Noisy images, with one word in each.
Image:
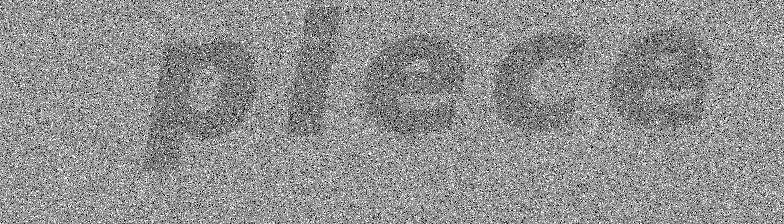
piece
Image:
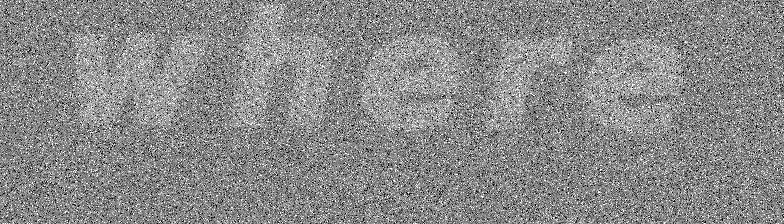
where
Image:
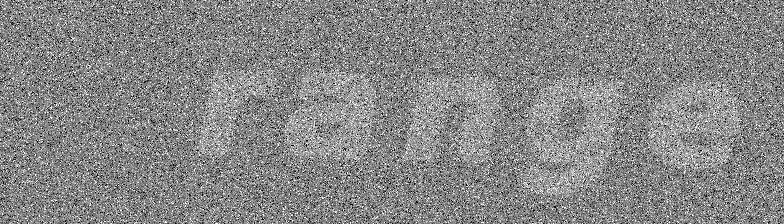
range
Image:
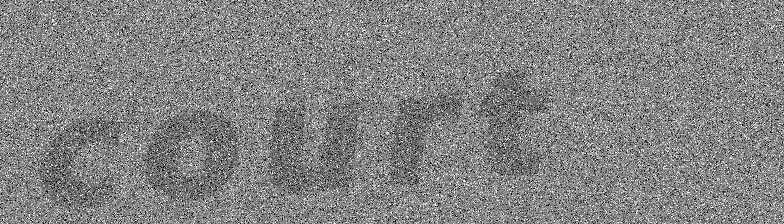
court
